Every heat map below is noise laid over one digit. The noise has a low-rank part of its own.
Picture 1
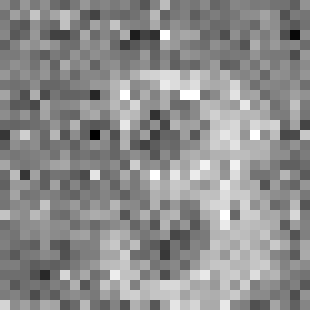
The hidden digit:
3
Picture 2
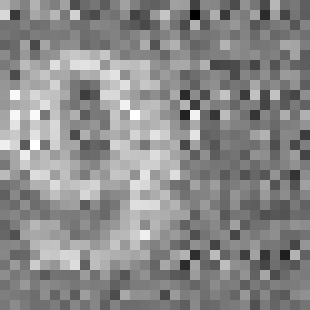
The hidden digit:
9
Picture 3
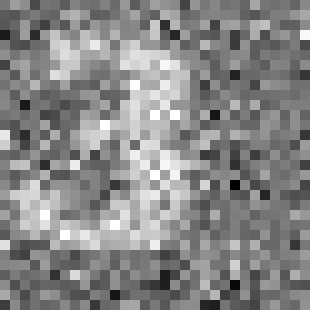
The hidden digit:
3
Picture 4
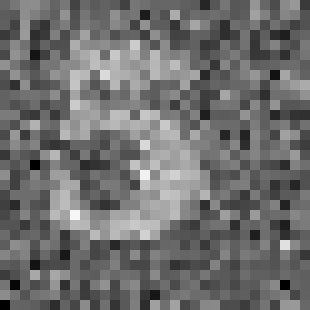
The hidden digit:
5
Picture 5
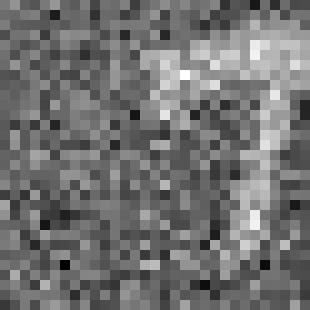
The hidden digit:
7
